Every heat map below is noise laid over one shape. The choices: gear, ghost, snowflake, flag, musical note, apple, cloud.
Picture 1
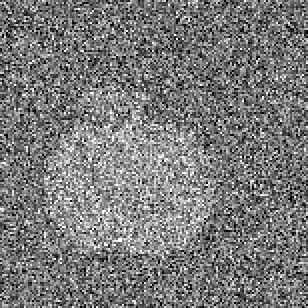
apple
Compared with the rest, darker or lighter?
lighter
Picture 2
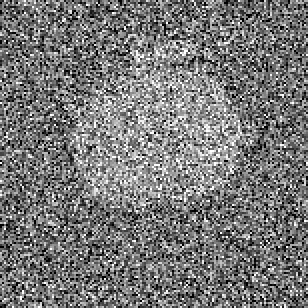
apple
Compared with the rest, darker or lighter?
lighter
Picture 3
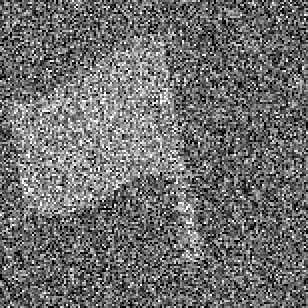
flag
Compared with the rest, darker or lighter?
lighter
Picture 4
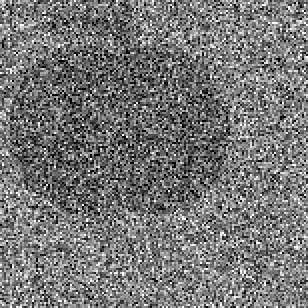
apple
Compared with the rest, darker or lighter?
darker
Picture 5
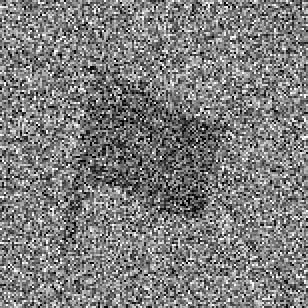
flag
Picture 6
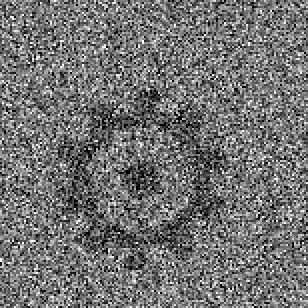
gear
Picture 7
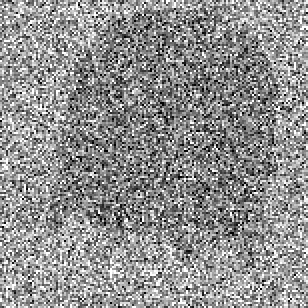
ghost
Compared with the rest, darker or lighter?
darker
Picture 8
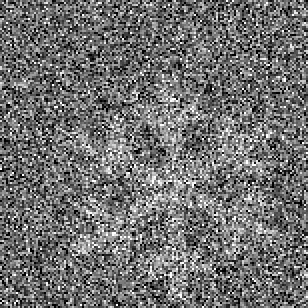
snowflake
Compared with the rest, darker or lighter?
lighter
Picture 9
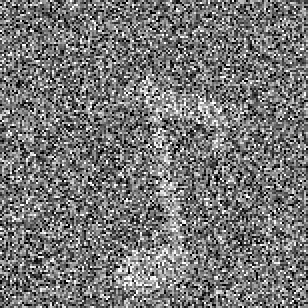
musical note
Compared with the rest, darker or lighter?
lighter
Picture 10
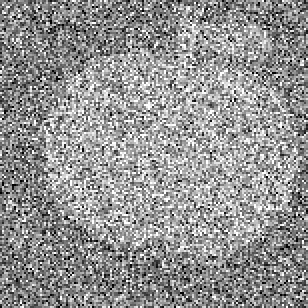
apple
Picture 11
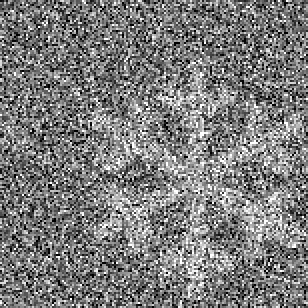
snowflake
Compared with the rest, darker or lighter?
lighter
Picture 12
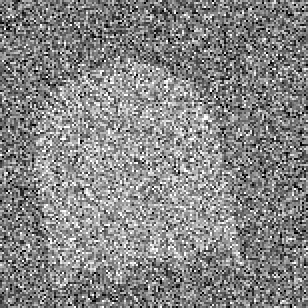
ghost
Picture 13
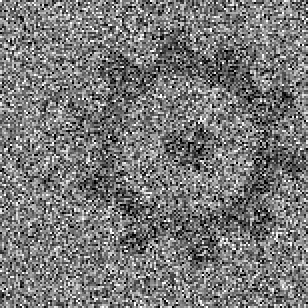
gear
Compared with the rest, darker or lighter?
darker
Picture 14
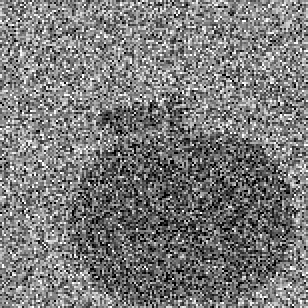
apple
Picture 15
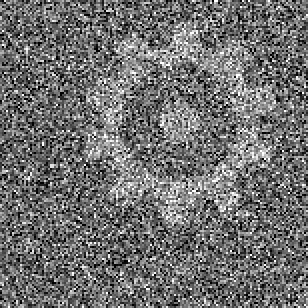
gear
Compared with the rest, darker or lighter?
lighter
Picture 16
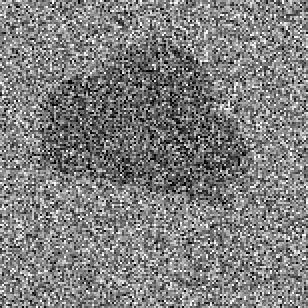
cloud
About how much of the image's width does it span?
two thirds
